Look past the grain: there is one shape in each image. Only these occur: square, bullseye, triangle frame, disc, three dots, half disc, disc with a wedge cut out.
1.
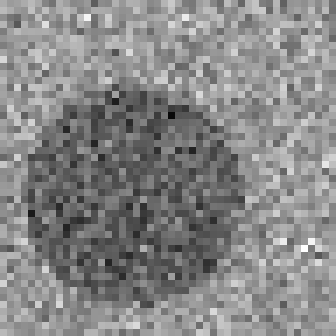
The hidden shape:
disc
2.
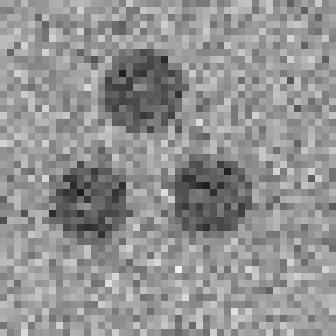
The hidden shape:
three dots
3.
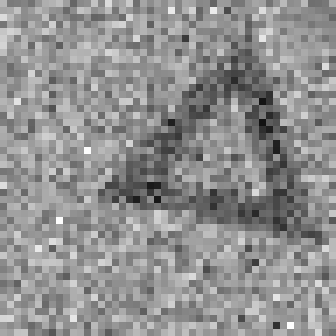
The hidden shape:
triangle frame
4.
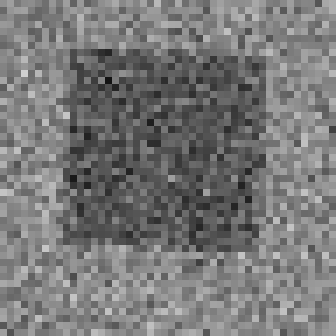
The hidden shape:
square
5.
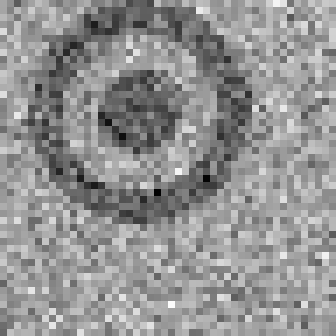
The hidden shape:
bullseye
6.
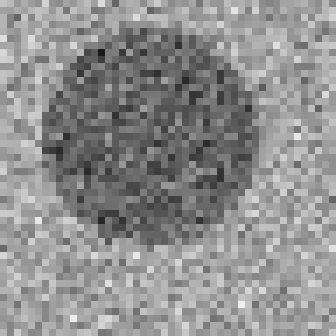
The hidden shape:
disc
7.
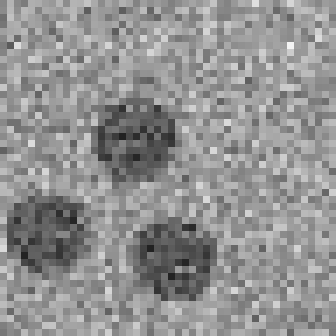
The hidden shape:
three dots
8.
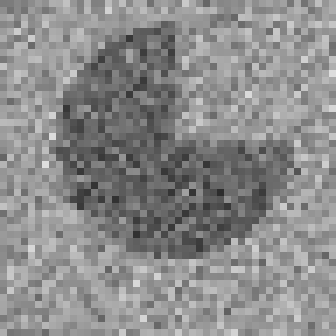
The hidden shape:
disc with a wedge cut out
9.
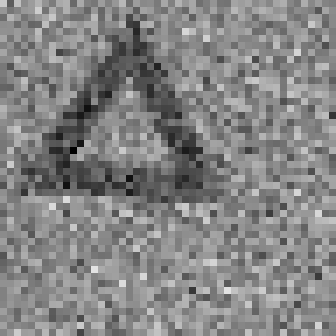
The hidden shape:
triangle frame
